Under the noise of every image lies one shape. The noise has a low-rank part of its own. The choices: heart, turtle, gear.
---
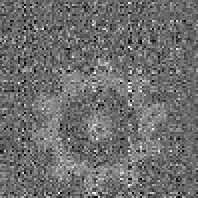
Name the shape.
gear
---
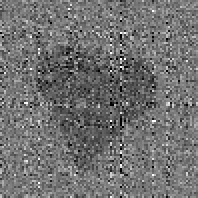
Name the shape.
heart
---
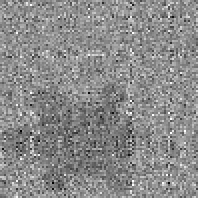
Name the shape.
turtle
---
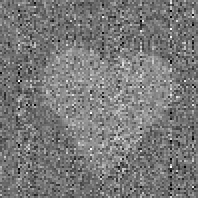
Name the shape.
heart
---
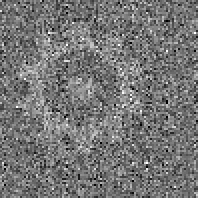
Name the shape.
gear
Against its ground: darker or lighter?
lighter
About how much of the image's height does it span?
two thirds
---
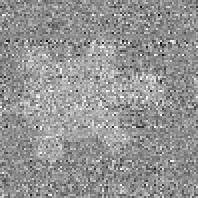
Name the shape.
turtle
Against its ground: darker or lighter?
lighter
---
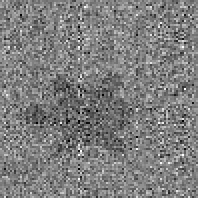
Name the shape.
turtle
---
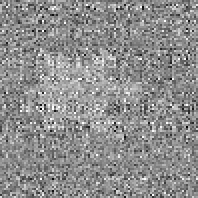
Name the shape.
turtle
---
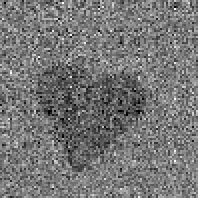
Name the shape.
heart
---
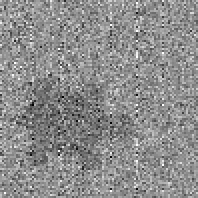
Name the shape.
turtle
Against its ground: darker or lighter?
darker
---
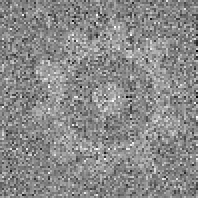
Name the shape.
gear
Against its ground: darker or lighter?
lighter
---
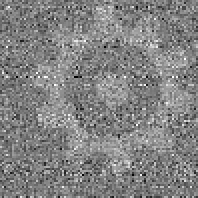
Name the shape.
gear
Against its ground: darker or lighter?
lighter
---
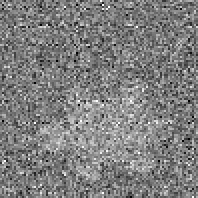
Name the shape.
turtle
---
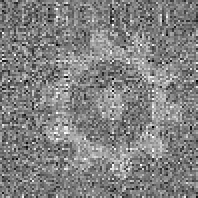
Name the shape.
gear
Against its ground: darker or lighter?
lighter
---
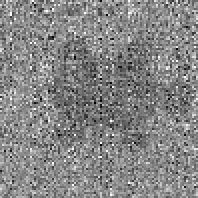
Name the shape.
turtle
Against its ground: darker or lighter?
darker
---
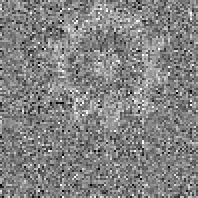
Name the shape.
gear
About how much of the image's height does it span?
two thirds
